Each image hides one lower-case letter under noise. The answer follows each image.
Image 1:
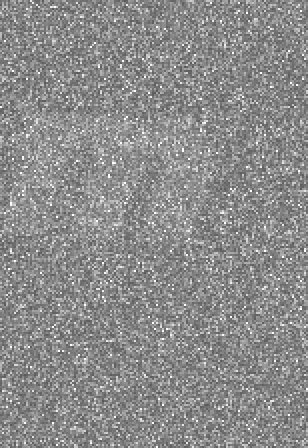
m
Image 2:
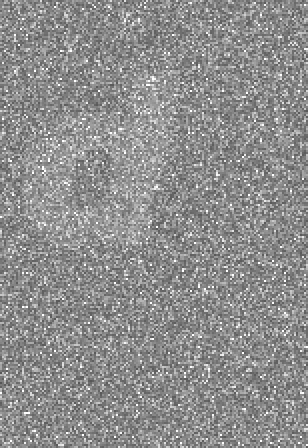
d
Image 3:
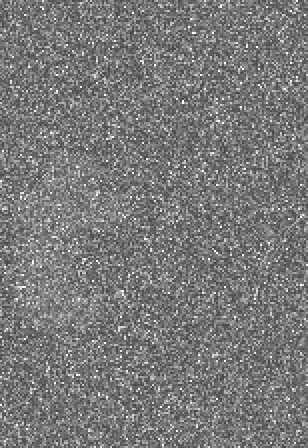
t
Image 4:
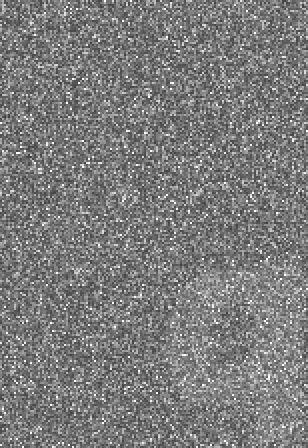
q
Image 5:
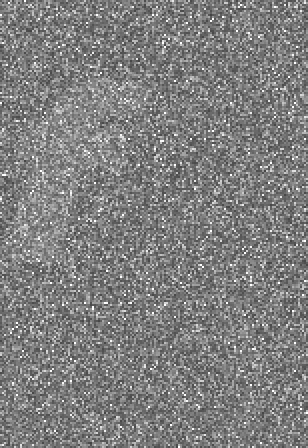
f
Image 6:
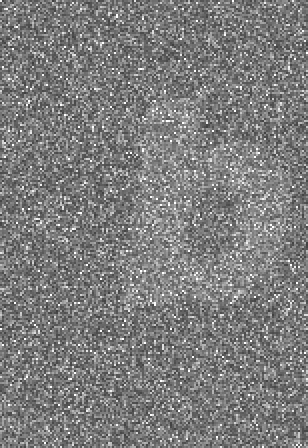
b
